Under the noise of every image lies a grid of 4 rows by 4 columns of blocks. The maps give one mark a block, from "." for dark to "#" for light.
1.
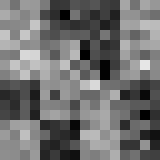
# . . #
# # . #
. # # .
# . # .
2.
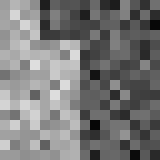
# . . .
# # . .
# # . .
# # . .
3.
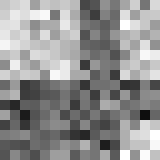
# # . #
# # . #
. . . .
. . . #
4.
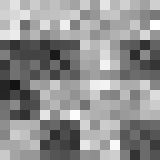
# # # #
. . # .
. # # #
# . # .
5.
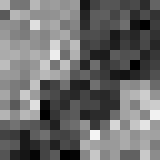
# # . .
# # . .
# . . #
. . # #
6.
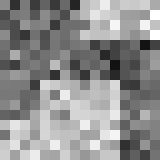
. . # #
. . . .
. # # .
# # # .
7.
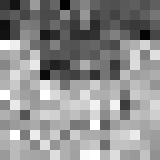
. . . .
# . . #
# # # #
# # # #
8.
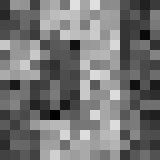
. # # .
# . # .
. . # .
. # # .
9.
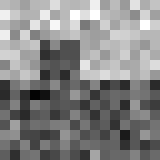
# # # #
# . # #
. . . .
. . . .
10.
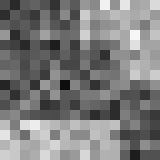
. . # #
. . . #
. . . .
# # # .
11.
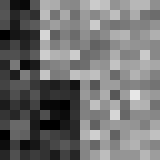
. # # #
. # # #
. . # #
. . # #
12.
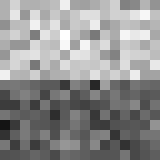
# # # #
# # # #
. . . .
. . . .
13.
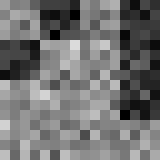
# . # .
. # # .
# # # .
# # # #
